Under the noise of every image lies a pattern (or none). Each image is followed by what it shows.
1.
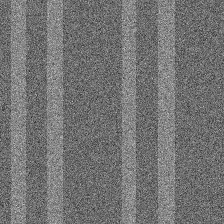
bands of columns
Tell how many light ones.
4
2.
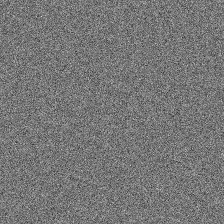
only noise
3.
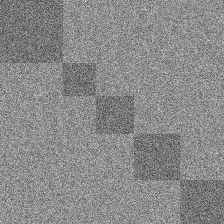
blocks along the diagonal
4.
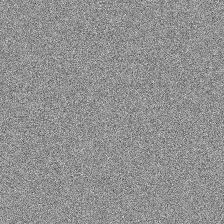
only noise
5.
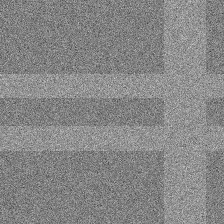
bands of rows crossing bands of columns
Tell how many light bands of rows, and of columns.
2 and 1
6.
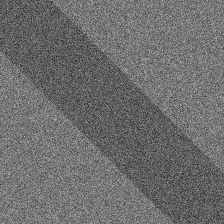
a diagonal band
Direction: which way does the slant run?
top left to bottom right
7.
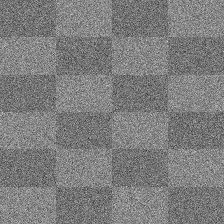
a checkerboard
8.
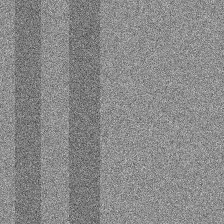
bands of columns
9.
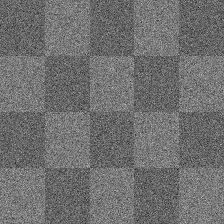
a checkerboard
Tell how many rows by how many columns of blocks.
4 by 5
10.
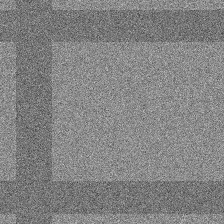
bands of rows crossing bands of columns
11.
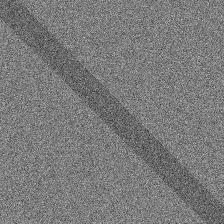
a diagonal band
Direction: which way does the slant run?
top left to bottom right
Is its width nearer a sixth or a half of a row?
a sixth
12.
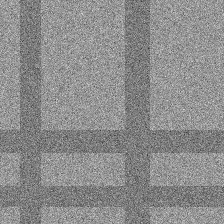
bands of rows crossing bands of columns
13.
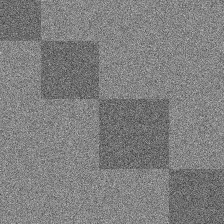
blocks along the diagonal
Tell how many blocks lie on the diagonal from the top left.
4
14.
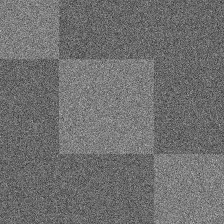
blocks along the diagonal
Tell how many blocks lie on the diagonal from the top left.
3
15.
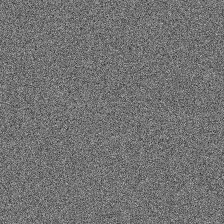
only noise
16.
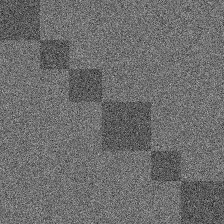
blocks along the diagonal
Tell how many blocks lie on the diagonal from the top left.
6
